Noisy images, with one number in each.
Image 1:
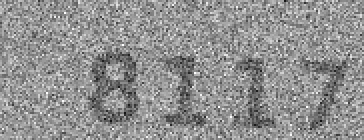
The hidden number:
8117
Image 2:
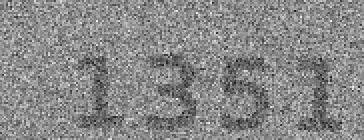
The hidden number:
1351
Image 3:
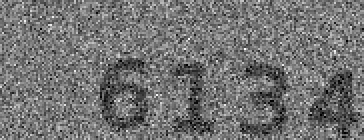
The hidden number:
6134
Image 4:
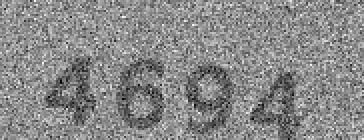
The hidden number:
4694
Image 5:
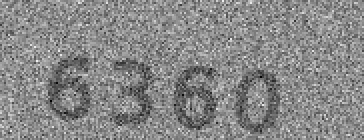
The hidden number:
6360
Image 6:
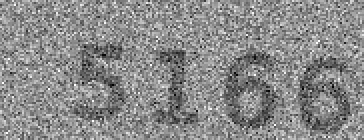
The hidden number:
5166
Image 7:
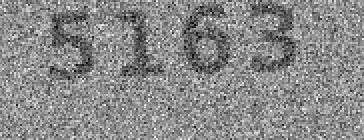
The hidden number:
5163
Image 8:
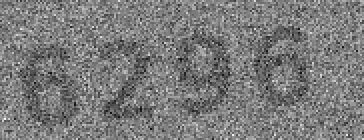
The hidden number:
6296
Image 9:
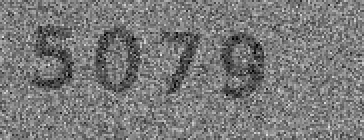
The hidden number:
5079
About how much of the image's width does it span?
two thirds
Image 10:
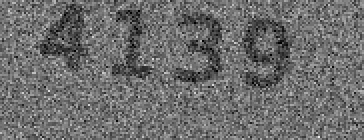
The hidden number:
4139
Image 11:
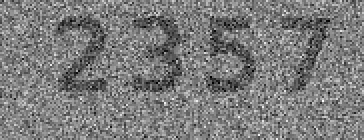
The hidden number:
2357
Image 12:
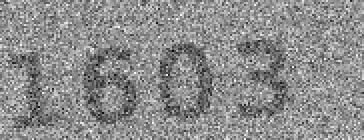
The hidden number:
1603
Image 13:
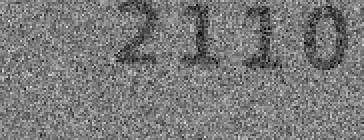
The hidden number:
2110
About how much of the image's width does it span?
two thirds
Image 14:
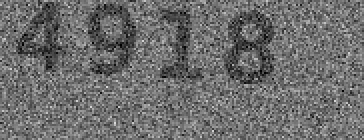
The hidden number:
4918
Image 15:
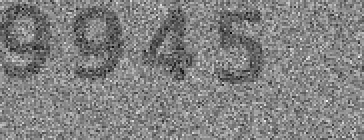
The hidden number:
9945
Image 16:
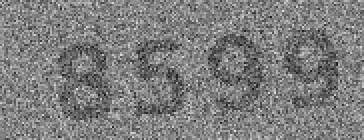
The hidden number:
8599
